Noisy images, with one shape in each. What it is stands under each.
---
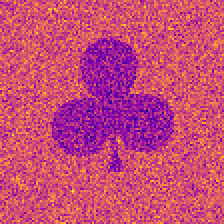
club
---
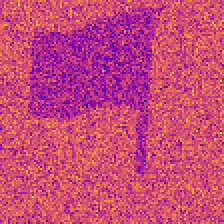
flag
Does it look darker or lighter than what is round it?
darker
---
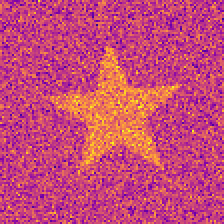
star
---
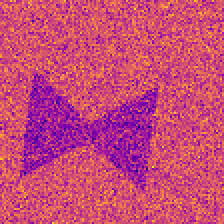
bow tie
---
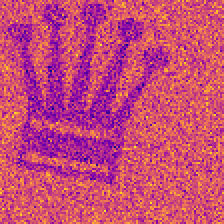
chess queen
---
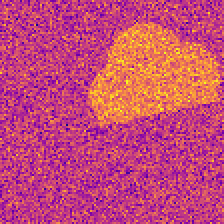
cloud
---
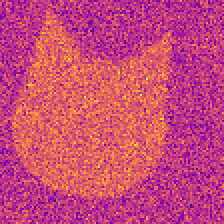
cat's head
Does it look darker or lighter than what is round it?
lighter
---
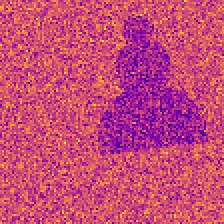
chess pawn
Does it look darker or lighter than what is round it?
darker
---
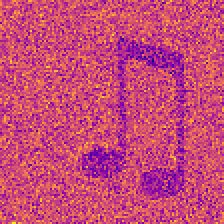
pair of musical notes
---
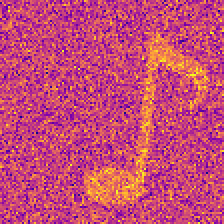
musical note
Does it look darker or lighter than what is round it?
lighter
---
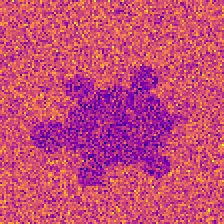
turtle
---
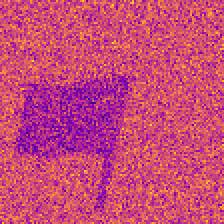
flag
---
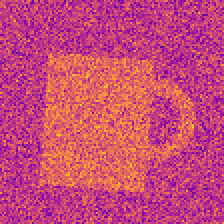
cup
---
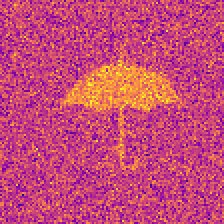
umbrella
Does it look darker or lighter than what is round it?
lighter
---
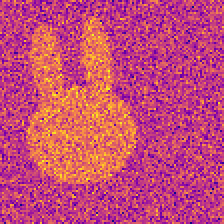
rabbit's head
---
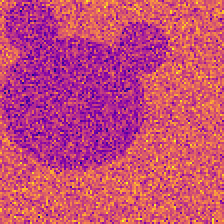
bear's head
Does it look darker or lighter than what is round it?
darker
